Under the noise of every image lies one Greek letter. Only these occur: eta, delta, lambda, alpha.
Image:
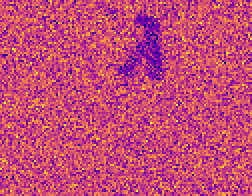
lambda
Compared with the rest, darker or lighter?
darker
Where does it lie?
top middle
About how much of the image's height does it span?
a third
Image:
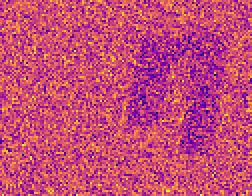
eta
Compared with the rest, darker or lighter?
darker
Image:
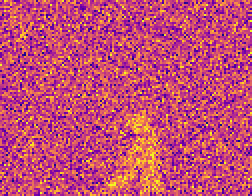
lambda
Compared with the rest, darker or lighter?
lighter
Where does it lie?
bottom middle
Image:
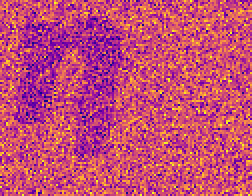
eta
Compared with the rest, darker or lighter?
darker
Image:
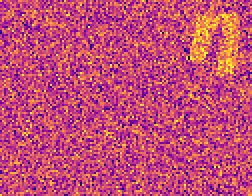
eta
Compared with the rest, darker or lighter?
lighter
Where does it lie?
top right
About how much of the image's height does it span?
a third
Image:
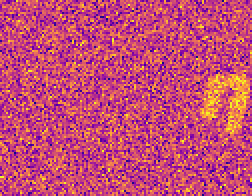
eta
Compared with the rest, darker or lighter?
lighter
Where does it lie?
middle right
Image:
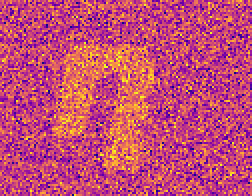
eta
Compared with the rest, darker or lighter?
lighter
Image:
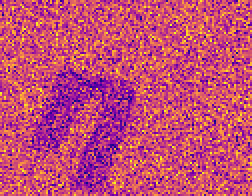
eta
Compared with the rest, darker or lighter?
darker
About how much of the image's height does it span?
two thirds
